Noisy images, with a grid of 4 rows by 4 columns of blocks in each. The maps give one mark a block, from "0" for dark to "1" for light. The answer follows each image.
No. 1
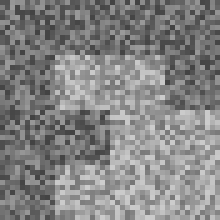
0000
0110
0011
0111
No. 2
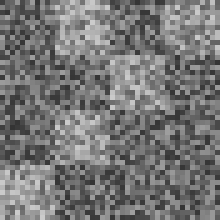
0101
0010
0100
1000
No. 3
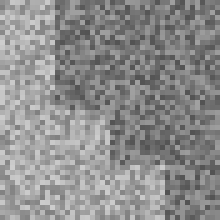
1000
1000
1100
1110
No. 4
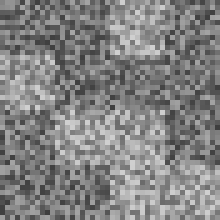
0010
1000
0110
0011
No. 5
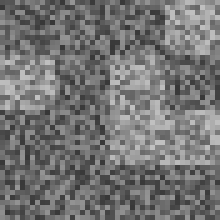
0001
1010
0011
0000
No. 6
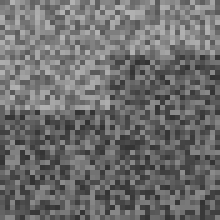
1111
1100
0000
0000
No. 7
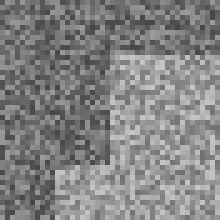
0000
0011
0011
0111
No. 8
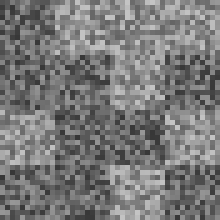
0111
0010
1001
0010
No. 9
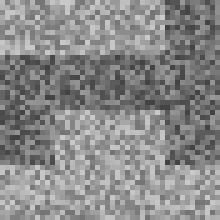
1110
0000
0110
1111
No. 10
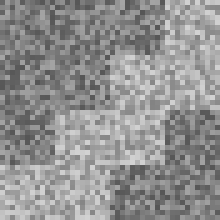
0001
0011
0110
1100
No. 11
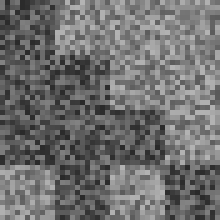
0111
0011
0001
1010
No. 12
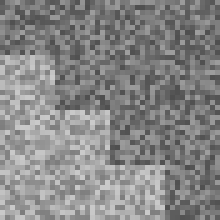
0000
1000
1100
1110
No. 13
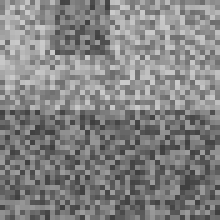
1011
1111
0000
0000
